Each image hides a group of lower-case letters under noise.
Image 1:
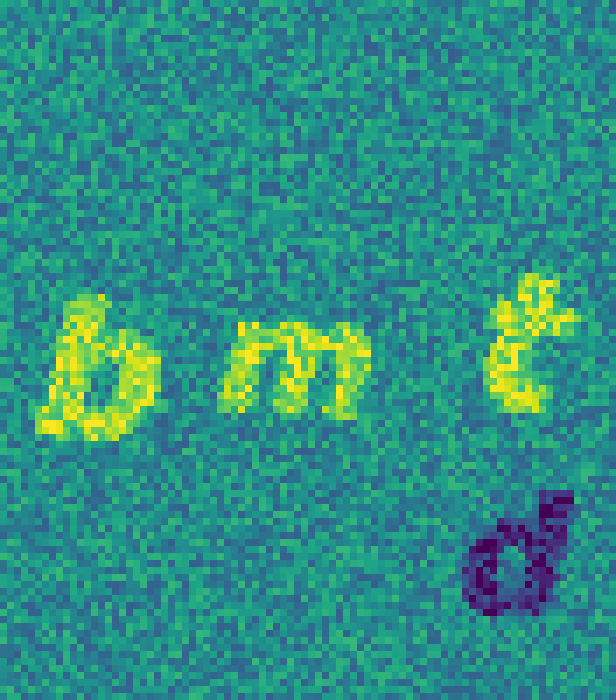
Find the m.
centre
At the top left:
nothing
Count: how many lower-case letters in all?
4
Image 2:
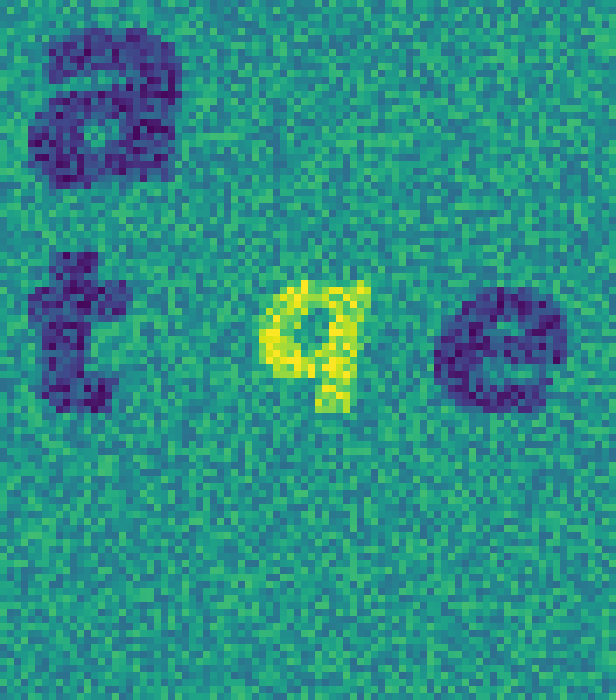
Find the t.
middle left
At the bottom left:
nothing
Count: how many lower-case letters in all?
4
